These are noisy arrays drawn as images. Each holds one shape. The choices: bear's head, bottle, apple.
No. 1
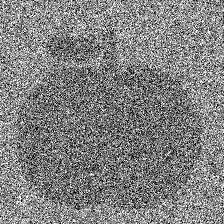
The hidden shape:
apple
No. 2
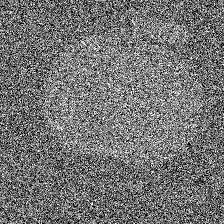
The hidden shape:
apple
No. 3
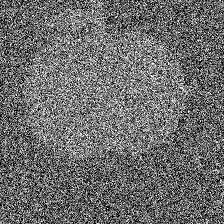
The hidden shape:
apple
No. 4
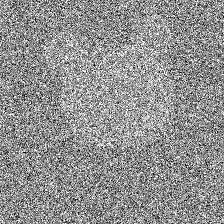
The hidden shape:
bear's head
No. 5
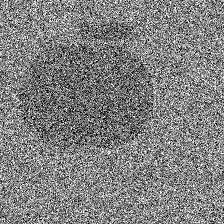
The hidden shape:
apple
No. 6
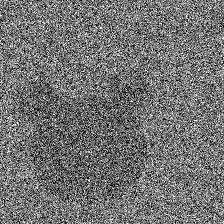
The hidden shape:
bear's head
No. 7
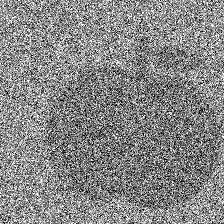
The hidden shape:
apple
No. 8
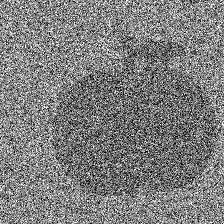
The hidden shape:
apple
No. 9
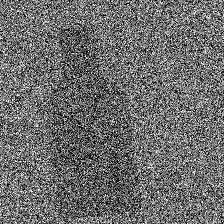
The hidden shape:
bottle
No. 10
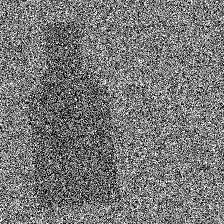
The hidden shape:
bottle
